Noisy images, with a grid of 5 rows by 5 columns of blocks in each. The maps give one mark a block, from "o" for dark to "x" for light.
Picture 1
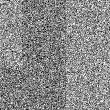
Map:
xooxx
xooxx
xooxx
oooxx
oooxx
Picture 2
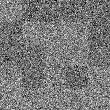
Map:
xoooo
oxxxo
ooxxo
xoxox
xxxxx
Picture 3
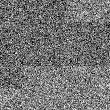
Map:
oooxx
ooooo
ooooo
oxxxx
xxxxx
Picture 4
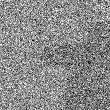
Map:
xxxxx
xxxxo
xxooo
xxxoo
xxxoo
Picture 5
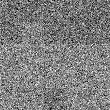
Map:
ooooo
oxooo
xxxxx
xxxxx
xxoxx
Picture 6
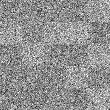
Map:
oooox
xoxxo
oxoox
oooxo
oooox
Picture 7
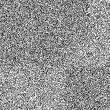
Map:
oooox
oooox
oooxx
xxxoo
xxxoo
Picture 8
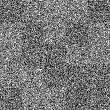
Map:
oxxxo
xoxox
xooxx
xxooo
oxxoo
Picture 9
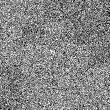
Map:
xxooo
xoxoo
xxxxo
oxxxx
oxxxx
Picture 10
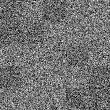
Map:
oxoxx
ooxxx
xxxox
oxxxo
xxxoo
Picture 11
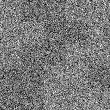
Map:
xooxx
xxoox
xooxx
ooxxo
ooxxx
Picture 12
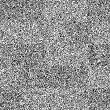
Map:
ooxxo
xxxox
ooxxo
xooox
oxxxo
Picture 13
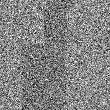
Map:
xxoxx
xxoxx
xooxx
xooxx
xooxx
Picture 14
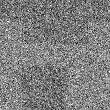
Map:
ooooo
xooox
xxxxx
xooxx
xooxx
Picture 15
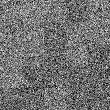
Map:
xxxox
xxoxx
xxoxo
xoooo
ooxoo
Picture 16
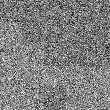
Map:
ooooo
xoooo
xxooo
xxxxx
xxoxx
